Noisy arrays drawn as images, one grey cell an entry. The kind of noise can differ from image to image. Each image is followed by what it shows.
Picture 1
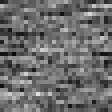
streaked along the rows
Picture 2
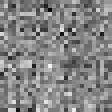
low rank plus noise
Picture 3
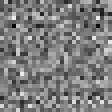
low rank plus noise
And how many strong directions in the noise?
three or four
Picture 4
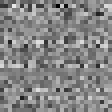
rows of uneven size
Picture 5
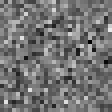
independent entries
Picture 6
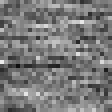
streaked along the rows
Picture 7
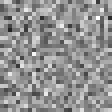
low rank plus noise
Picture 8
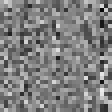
columns of uneven size
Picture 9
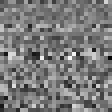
rows of uneven size
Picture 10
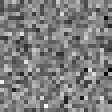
independent entries
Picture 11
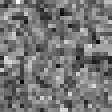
blotchy
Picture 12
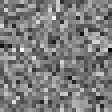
independent entries
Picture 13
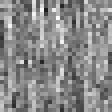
streaked along the columns
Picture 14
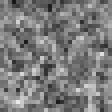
blotchy
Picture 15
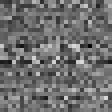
rows of uneven size
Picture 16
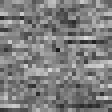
streaked along the rows
